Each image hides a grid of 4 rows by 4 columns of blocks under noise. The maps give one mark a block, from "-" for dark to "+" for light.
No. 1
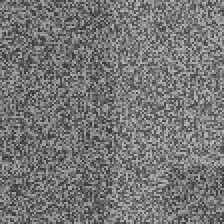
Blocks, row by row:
--++
--++
--++
--+-
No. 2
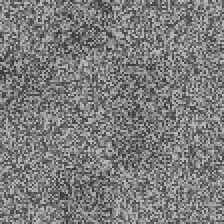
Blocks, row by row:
+-++
-+-+
++-+
+-++
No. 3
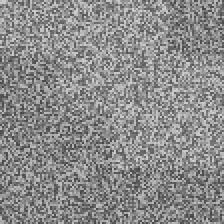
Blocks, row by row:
+++-
-+++
--++
----
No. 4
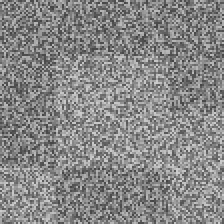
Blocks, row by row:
----
-++-
-+++
+--+
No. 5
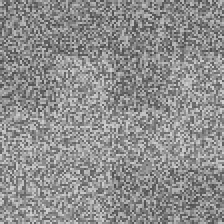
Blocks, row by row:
----
-+-+
++++
++--
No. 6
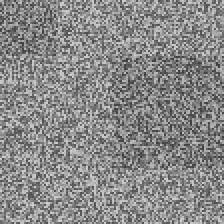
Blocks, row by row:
-+++
++--
++--
++++
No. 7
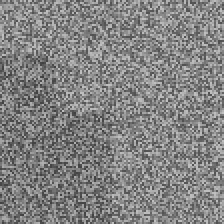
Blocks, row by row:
++++
-+++
--++
--++
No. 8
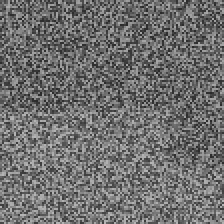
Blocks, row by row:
----
----
+++-
++++
